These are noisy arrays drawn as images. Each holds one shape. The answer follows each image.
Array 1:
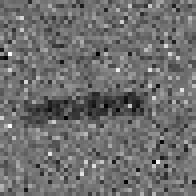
dark bar
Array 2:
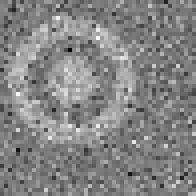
light bullseye
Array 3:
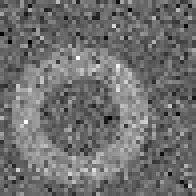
light ring
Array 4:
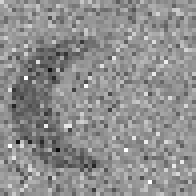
dark crescent
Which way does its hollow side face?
right
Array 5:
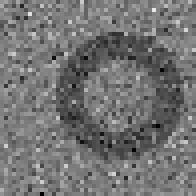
dark ring
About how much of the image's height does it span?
two thirds
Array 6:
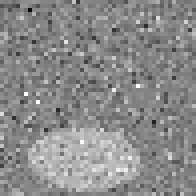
light ellipse
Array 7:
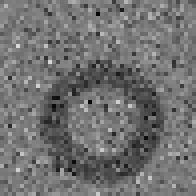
dark ring
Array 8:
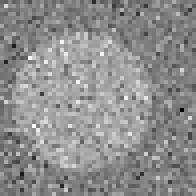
light disc
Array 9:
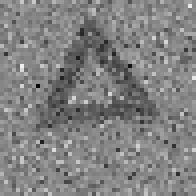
dark triangle frame
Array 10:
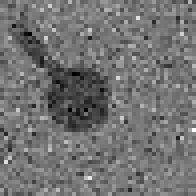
dark lollipop
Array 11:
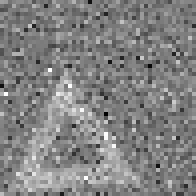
light triangle frame
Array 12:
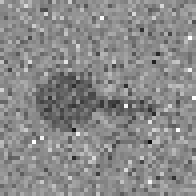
dark lollipop
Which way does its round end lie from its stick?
left
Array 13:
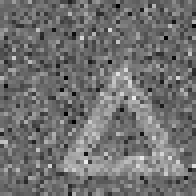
light triangle frame
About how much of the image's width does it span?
two thirds
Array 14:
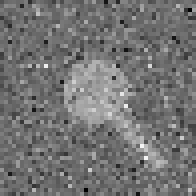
light lollipop
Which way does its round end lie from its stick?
up and left
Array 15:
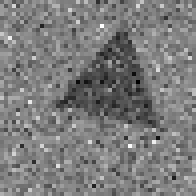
dark triangle
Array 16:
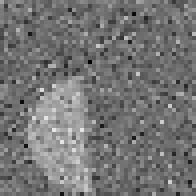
light half disc
